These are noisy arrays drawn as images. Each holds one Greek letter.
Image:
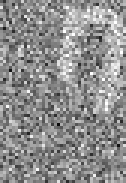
eta
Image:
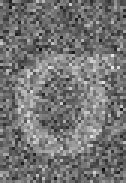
sigma
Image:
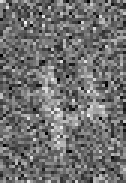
mu
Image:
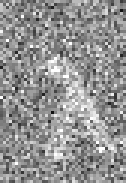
lambda
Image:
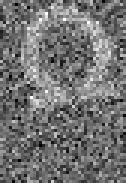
omega
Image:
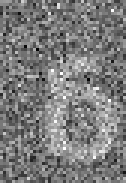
delta
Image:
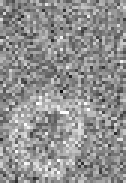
sigma
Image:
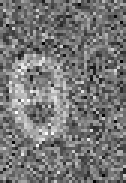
theta
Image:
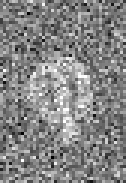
phi
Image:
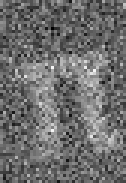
pi
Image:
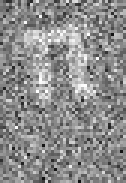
pi
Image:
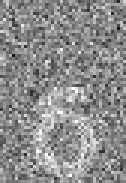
delta
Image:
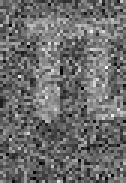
pi
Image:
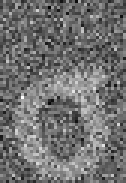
sigma
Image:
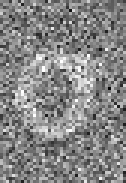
sigma
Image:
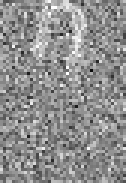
eta
